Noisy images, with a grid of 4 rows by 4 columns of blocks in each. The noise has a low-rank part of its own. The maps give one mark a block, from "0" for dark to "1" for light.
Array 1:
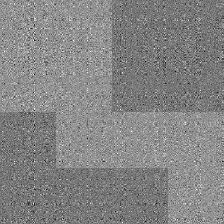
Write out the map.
1 1 0 0
1 1 0 0
0 1 1 1
0 0 0 1
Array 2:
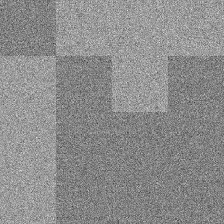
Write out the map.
0 1 1 1
1 0 1 0
1 0 0 0
1 0 0 0
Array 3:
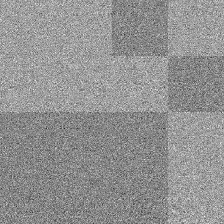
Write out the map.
1 1 0 1
1 1 1 0
0 0 0 1
0 0 0 1
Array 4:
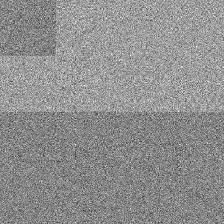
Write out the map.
0 1 1 1
1 1 1 1
0 0 0 0
0 0 0 0
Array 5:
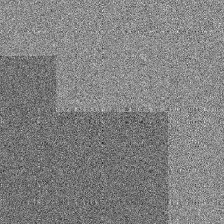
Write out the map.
1 1 1 1
0 1 1 1
0 0 0 1
0 0 0 1
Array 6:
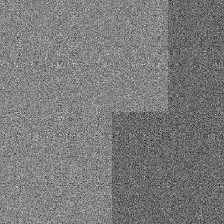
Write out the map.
1 1 1 0
1 1 1 0
1 1 0 0
1 1 0 0
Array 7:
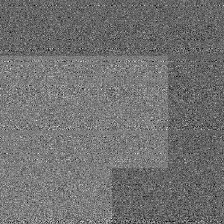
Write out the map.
0 0 0 0
1 1 1 0
1 1 1 0
1 1 0 0
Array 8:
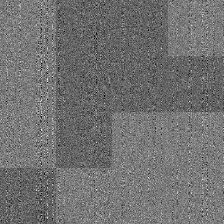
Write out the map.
1 0 0 1
1 0 0 0
1 0 1 1
0 1 1 1
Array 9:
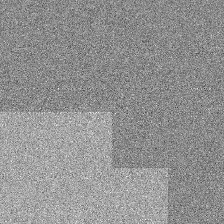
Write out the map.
0 0 0 0
0 0 0 0
1 1 0 0
1 1 1 0
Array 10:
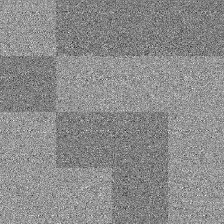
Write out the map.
1 0 0 0
0 1 1 1
1 0 0 1
1 1 0 1
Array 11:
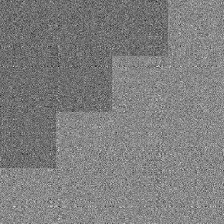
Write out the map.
0 0 0 1
0 0 1 1
0 1 1 1
1 1 1 1
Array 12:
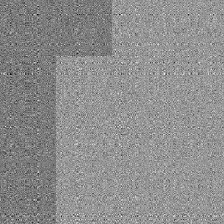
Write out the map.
0 0 1 1
0 1 1 1
0 1 1 1
0 1 1 1
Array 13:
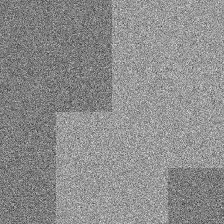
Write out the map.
0 0 1 1
0 0 1 1
0 1 1 1
0 1 1 0
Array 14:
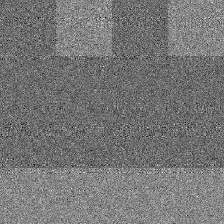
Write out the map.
0 1 0 1
0 0 0 0
0 0 0 0
1 1 1 1
